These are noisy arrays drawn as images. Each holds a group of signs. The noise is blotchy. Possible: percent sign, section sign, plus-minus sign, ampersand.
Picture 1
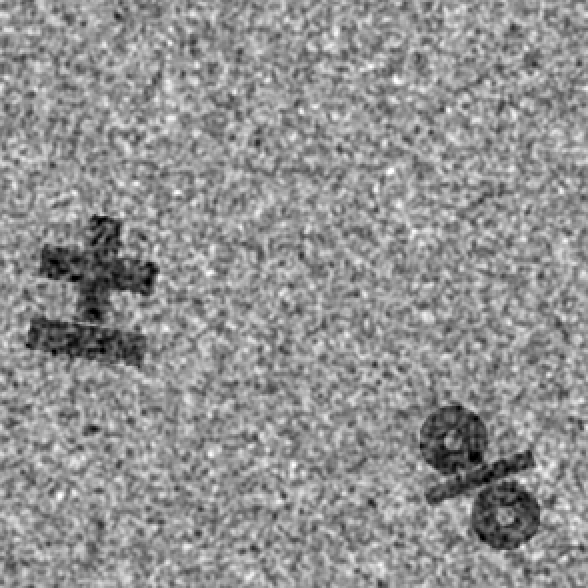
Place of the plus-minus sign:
middle left
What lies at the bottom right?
percent sign
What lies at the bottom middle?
nothing
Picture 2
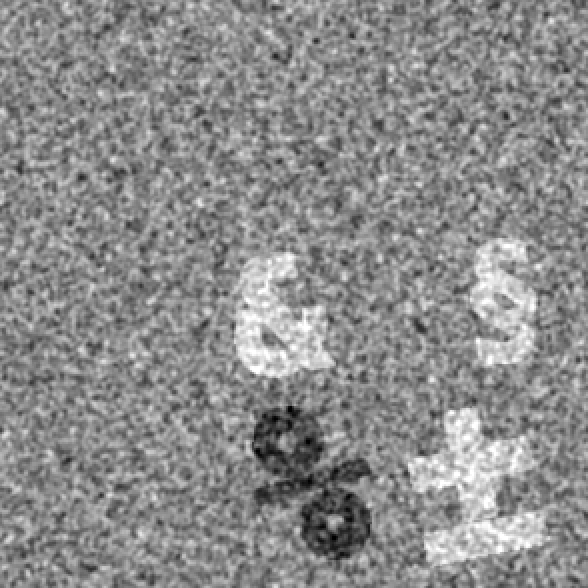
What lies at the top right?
nothing
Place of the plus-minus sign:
bottom right
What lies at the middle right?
section sign
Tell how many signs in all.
4
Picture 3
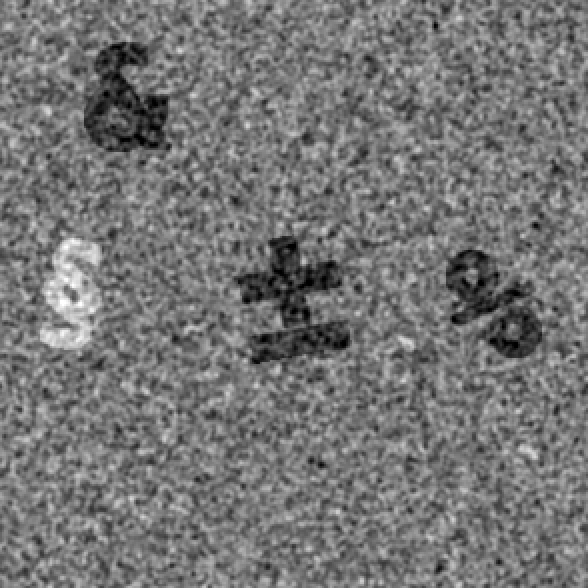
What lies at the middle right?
percent sign
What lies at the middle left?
section sign
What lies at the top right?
nothing
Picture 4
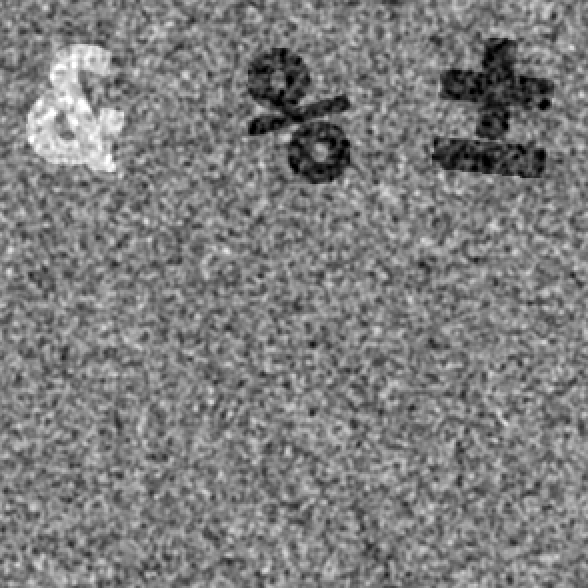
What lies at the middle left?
nothing
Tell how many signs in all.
3
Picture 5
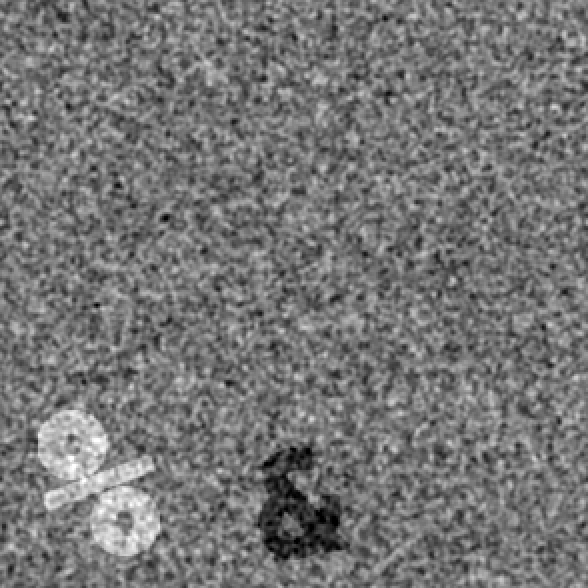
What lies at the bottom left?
percent sign
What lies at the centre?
nothing
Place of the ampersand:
bottom middle
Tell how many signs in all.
2
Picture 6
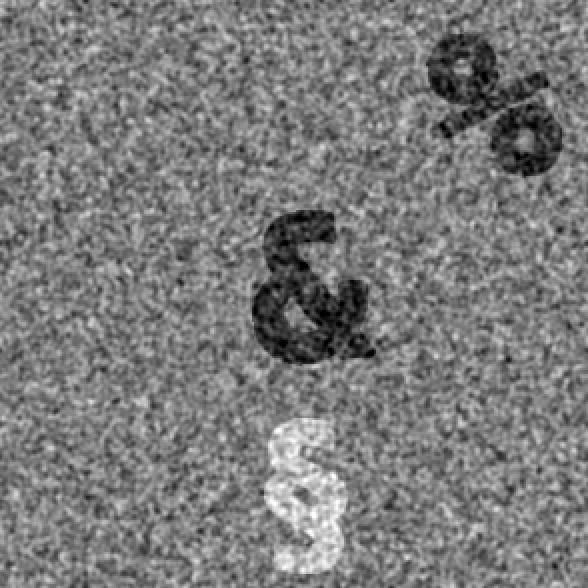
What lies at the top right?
percent sign
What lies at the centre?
ampersand
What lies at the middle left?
nothing
